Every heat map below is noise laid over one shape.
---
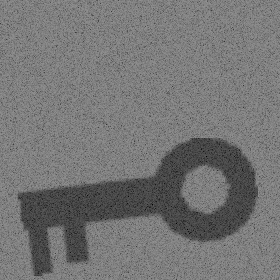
dark key
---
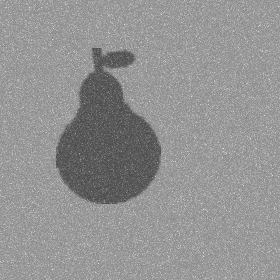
dark pear
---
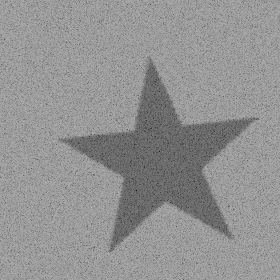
dark star
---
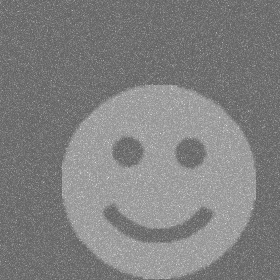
light smiling face
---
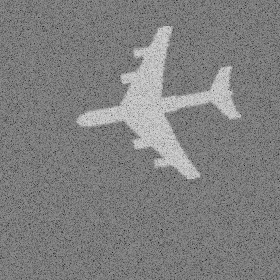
light airplane
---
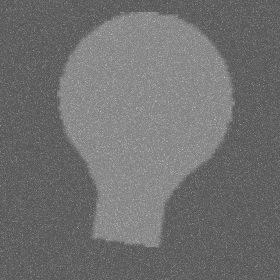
light light bulb
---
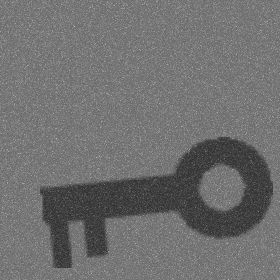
dark key
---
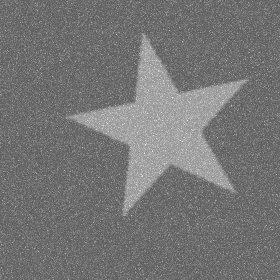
light star
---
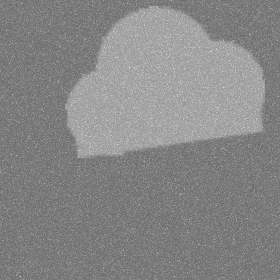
light cloud
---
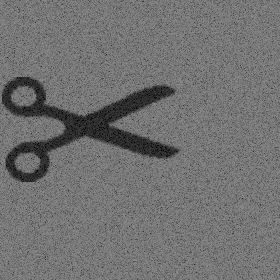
dark pair of scissors
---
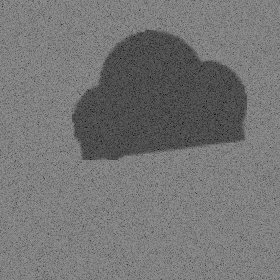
dark cloud
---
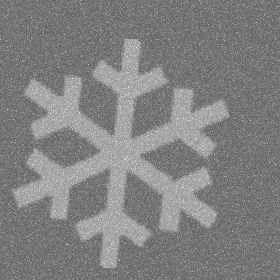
light snowflake
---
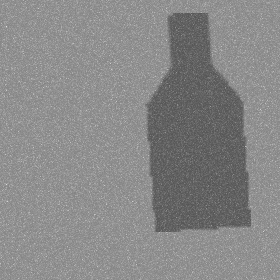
dark bottle
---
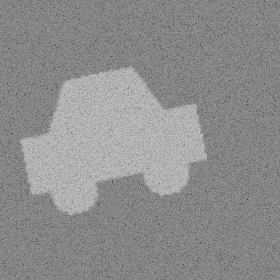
light car
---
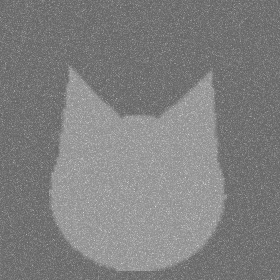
light cat's head
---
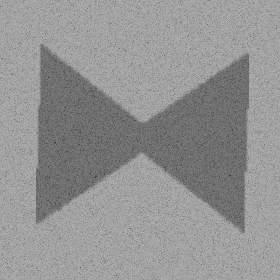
dark bow tie
